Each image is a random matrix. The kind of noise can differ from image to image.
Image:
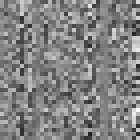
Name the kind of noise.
columns of uneven size
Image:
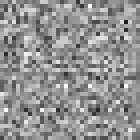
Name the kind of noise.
low rank plus noise
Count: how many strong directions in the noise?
one
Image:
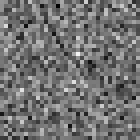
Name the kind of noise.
independent entries
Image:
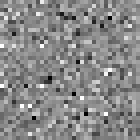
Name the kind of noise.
heavy tails
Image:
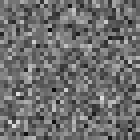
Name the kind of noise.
independent entries
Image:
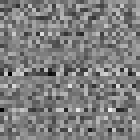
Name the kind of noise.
rows of uneven size
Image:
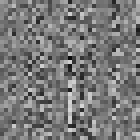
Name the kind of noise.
columns of uneven size
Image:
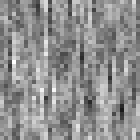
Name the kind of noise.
streaked along the columns
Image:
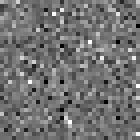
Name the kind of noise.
heavy tails
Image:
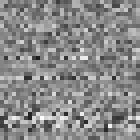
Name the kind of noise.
rows of uneven size
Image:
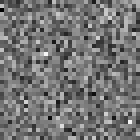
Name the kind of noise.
independent entries
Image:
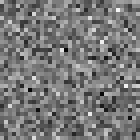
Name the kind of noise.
independent entries
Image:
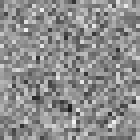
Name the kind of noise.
independent entries
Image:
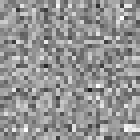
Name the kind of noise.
low rank plus noise
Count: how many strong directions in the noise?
three or four
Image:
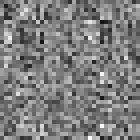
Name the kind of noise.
low rank plus noise
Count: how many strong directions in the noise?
one
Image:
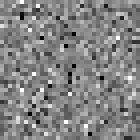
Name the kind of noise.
heavy tails
